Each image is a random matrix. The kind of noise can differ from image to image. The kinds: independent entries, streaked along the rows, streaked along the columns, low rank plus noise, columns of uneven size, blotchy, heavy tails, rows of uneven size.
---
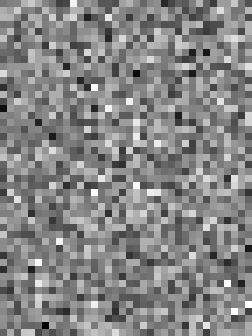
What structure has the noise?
independent entries
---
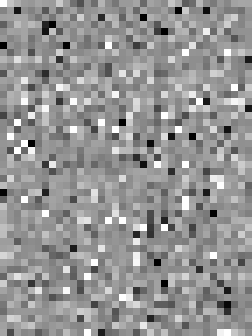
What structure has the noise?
heavy tails
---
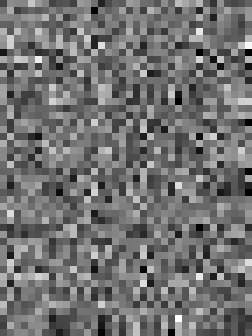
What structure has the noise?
low rank plus noise
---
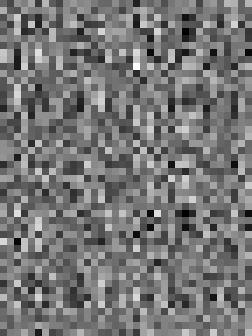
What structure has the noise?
low rank plus noise
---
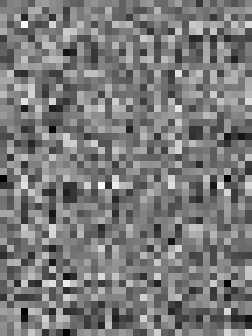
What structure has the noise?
low rank plus noise
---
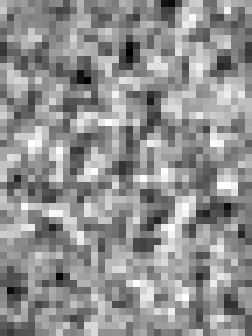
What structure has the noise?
blotchy
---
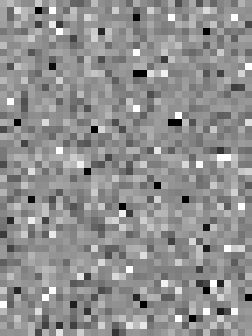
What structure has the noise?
heavy tails
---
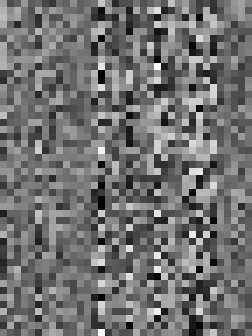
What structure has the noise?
columns of uneven size
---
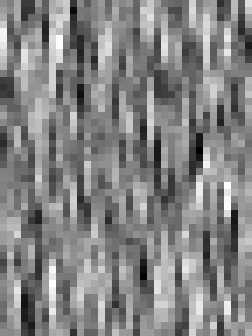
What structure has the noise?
streaked along the columns
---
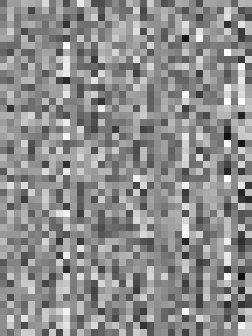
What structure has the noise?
columns of uneven size
